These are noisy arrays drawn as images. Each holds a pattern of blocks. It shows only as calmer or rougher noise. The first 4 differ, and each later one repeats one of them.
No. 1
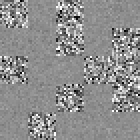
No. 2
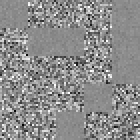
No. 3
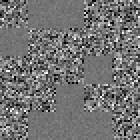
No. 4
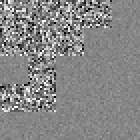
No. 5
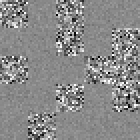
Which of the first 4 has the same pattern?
1
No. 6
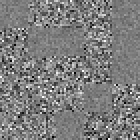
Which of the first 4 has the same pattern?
2
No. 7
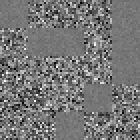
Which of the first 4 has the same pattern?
2
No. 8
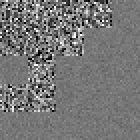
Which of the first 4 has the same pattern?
4
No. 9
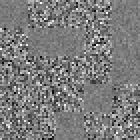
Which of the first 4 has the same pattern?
2
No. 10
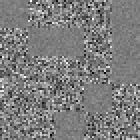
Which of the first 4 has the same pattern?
2
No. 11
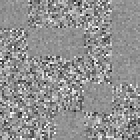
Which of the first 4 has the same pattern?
2
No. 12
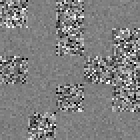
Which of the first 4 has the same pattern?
1
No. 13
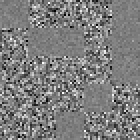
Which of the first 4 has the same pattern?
2
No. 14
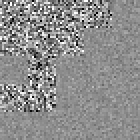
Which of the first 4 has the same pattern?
4
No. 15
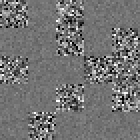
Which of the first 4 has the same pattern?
1
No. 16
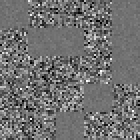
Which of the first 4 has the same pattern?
2
